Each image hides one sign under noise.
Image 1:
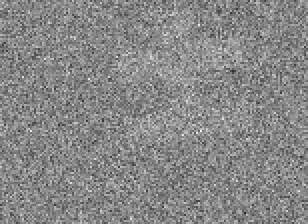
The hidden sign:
plus-minus sign
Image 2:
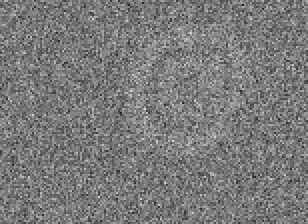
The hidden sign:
at sign
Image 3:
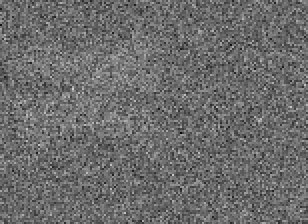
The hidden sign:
not-equal sign
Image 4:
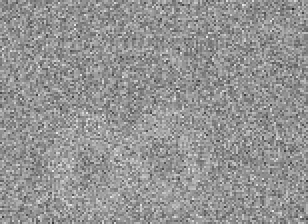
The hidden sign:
infinity sign
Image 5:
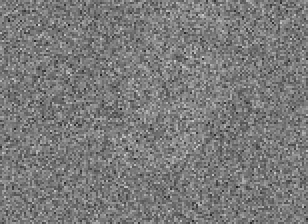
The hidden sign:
section sign
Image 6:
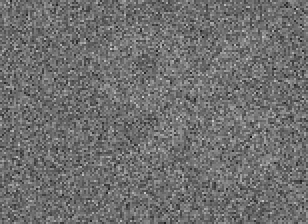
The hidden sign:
percent sign
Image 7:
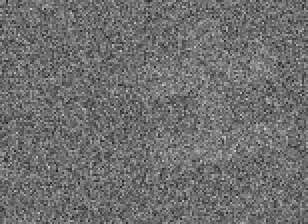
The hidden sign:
plus-minus sign
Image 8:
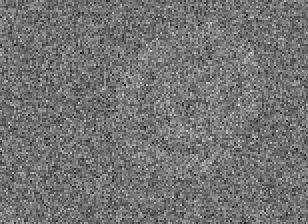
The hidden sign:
at sign
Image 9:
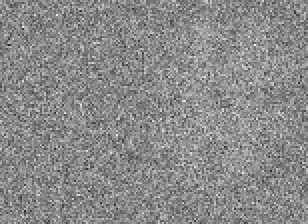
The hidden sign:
hash sign
